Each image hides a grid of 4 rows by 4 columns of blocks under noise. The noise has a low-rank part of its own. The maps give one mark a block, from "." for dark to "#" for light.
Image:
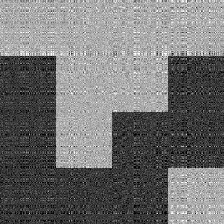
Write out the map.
# # # #
. # # .
. # . .
. . . #
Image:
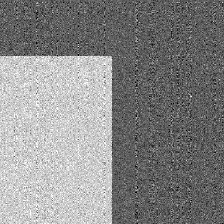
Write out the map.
. . . .
# # . .
# # . .
# # . .
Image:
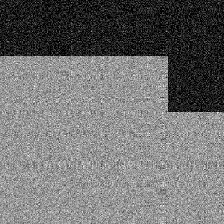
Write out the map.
. . . .
# # # .
# # # #
# # # #
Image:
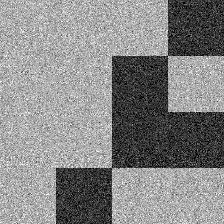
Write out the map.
# # # .
# # . #
# # . .
# . # #
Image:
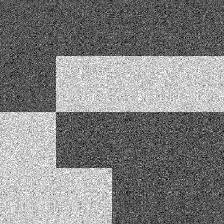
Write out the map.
. . . .
. # # #
# . . .
# # . .
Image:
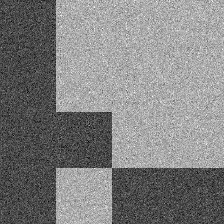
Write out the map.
. # # #
. # # #
. . # #
. # . .
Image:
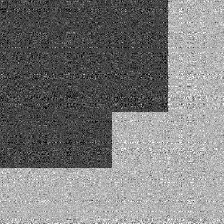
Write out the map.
. . . #
. . . #
. . # #
# # # #
